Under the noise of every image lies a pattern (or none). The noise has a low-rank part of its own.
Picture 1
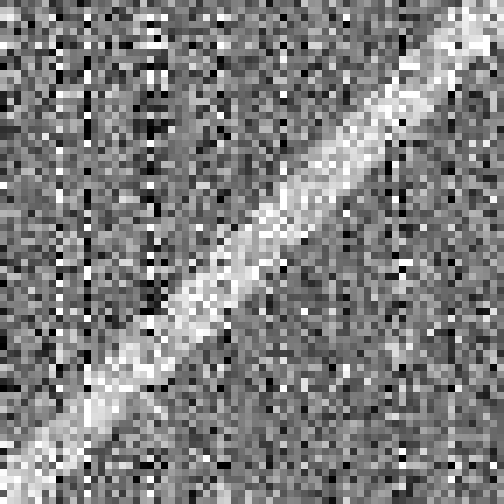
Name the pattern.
a diagonal band
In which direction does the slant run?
bottom left to top right
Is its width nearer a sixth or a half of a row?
a sixth
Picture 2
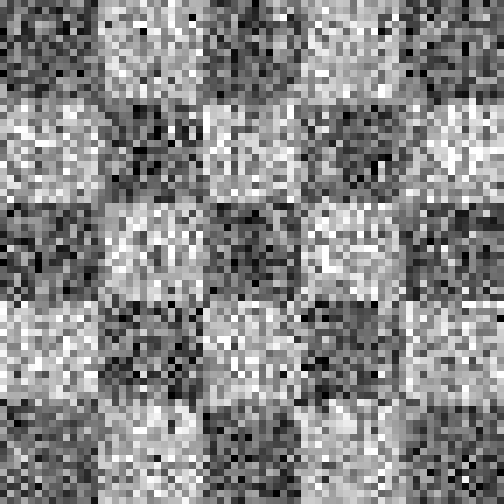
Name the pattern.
a checkerboard
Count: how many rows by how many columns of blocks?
5 by 5
